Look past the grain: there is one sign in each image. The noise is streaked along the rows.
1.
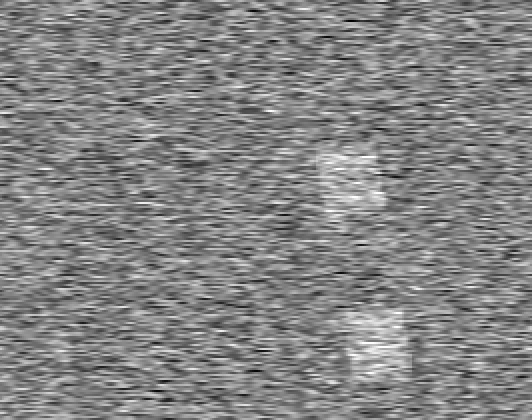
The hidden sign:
colon
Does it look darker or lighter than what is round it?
lighter
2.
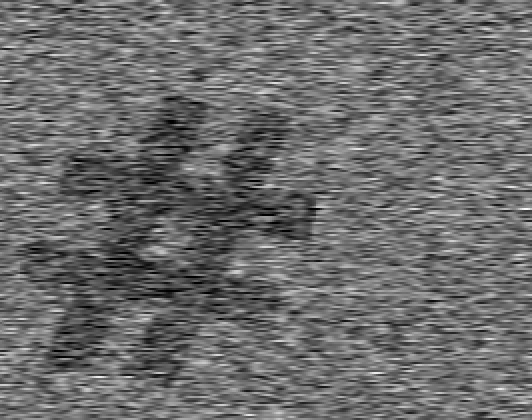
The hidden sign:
hash sign
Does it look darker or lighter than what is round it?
darker
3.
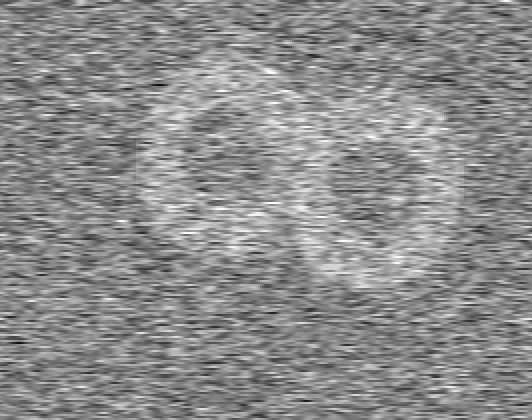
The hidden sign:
infinity sign
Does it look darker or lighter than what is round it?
lighter
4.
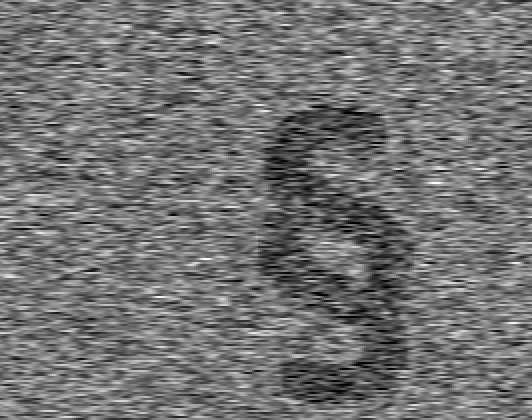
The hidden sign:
section sign
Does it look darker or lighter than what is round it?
darker
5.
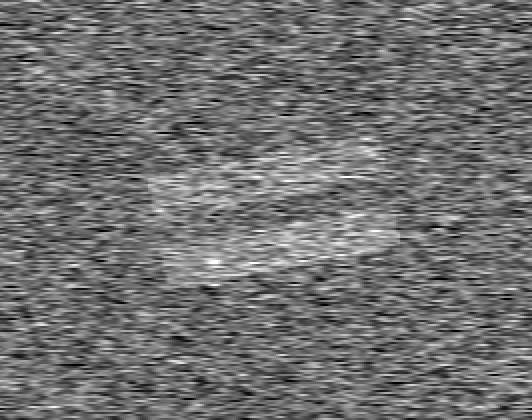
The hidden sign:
equals sign
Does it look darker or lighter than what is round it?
lighter
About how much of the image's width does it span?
half
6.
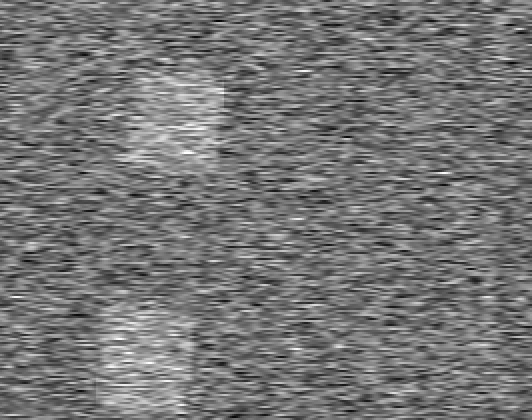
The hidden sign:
colon
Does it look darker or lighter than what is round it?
lighter
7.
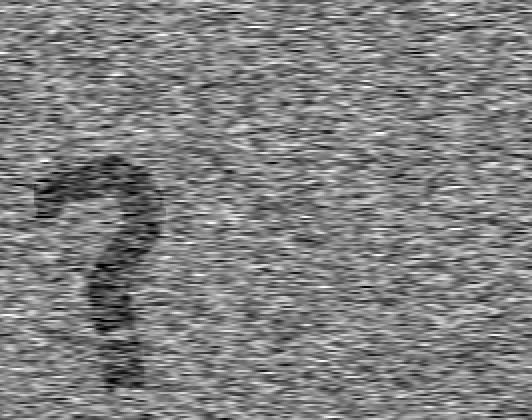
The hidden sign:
question mark
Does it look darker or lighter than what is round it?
darker
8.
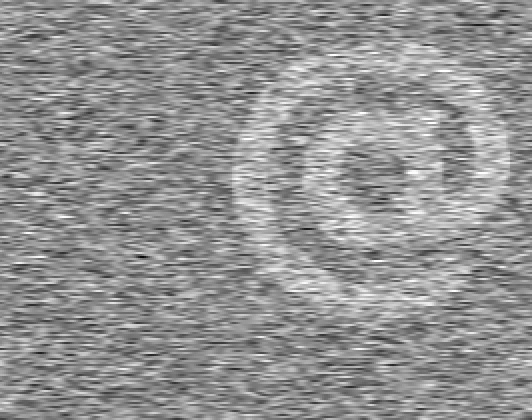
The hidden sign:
at sign
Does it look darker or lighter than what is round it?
lighter
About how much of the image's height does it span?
two thirds
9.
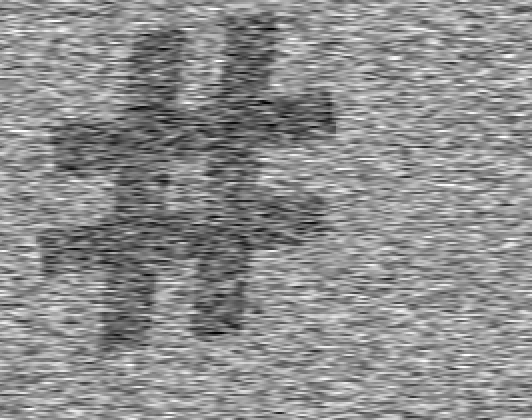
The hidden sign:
hash sign
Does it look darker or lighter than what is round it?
darker
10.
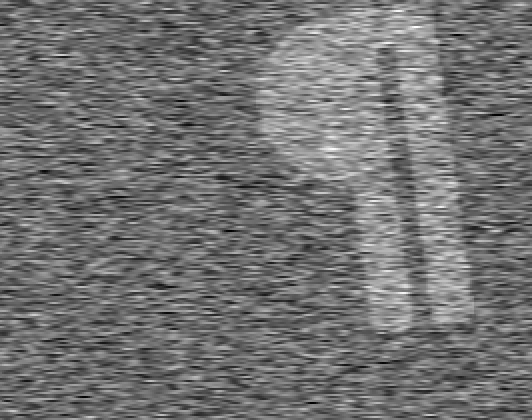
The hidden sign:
pilcrow
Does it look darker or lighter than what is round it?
lighter
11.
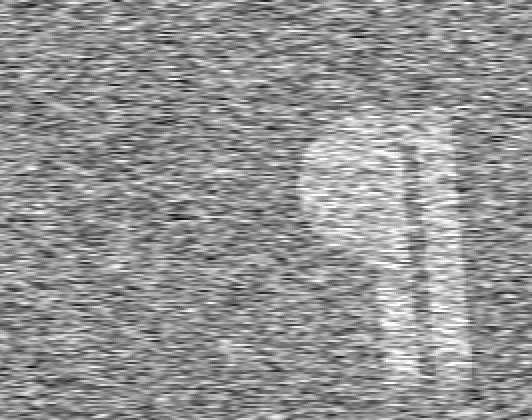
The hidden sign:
pilcrow
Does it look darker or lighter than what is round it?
lighter
